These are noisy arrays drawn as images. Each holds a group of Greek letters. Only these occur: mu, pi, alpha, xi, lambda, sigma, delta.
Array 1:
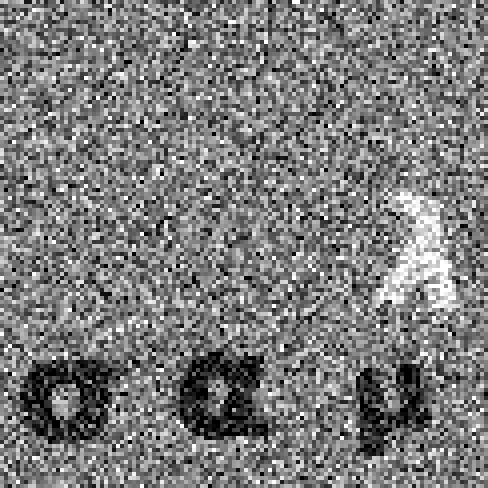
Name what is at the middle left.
nothing
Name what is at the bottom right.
mu
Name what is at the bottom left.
sigma
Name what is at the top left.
nothing
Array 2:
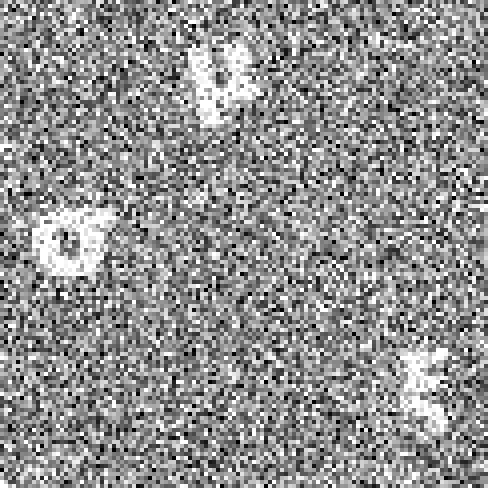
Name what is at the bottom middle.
nothing
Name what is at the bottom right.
xi
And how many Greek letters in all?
3
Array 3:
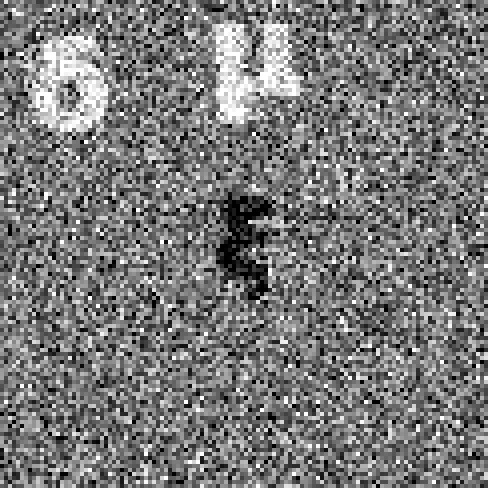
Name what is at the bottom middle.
nothing
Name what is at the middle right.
nothing
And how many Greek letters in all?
3
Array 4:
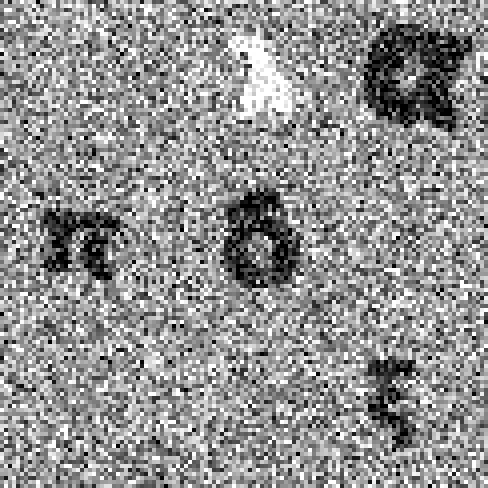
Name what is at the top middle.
lambda
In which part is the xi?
bottom right
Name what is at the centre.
delta
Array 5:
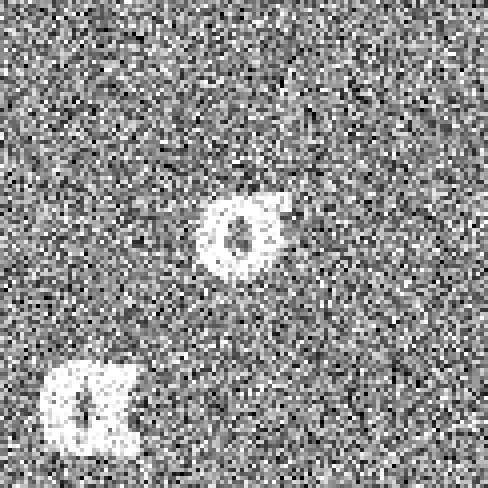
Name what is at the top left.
nothing
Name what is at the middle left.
nothing
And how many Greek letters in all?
2
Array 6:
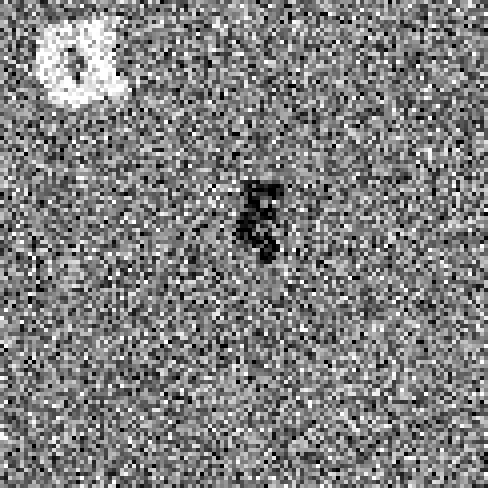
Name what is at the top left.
alpha
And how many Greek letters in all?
2
